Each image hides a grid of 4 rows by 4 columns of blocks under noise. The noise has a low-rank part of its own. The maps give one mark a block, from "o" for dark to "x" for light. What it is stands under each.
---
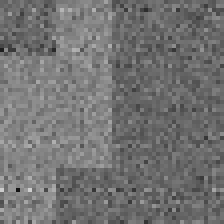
o x o o
x x o o
x x o o
x o o o
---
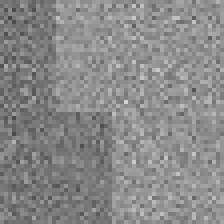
o x x x
o x x x
o o x x
o o x x
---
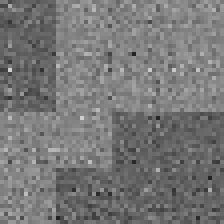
o x x x
o x x x
x x o o
x o o o
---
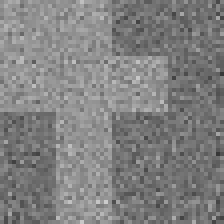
x x o o
x x x o
o x o o
o x o o
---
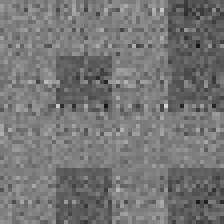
x x x o
x o x o
x x x x
x o x o
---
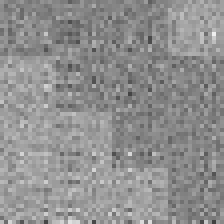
o o o x
x o o o
x x o o
x x x o
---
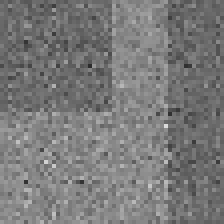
o o x o
o o x o
x x x o
x x x o
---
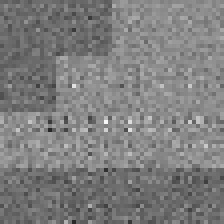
o o x x
o x x x
x x x x
o o o o
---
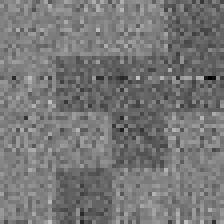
x x x o
x o o o
x x o x
x o x x
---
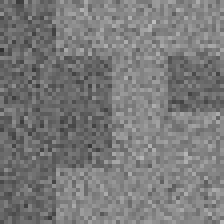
o x x x
o o x o
o o x x
o x x x
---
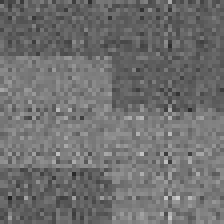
o o o o
x x o o
x x x x
o o x x
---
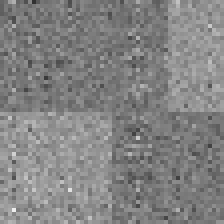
o o o x
o o o x
x x o o
x x o o
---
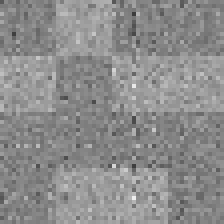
o x o o
x o x x
o o o o
o x x o
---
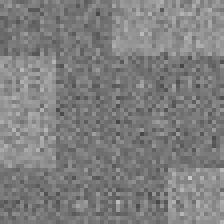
o o x x
x o o o
x o o o
o o o x
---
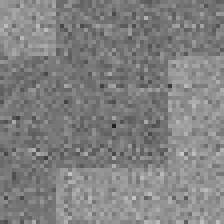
x o o o
o o o x
o o o x
o x x x
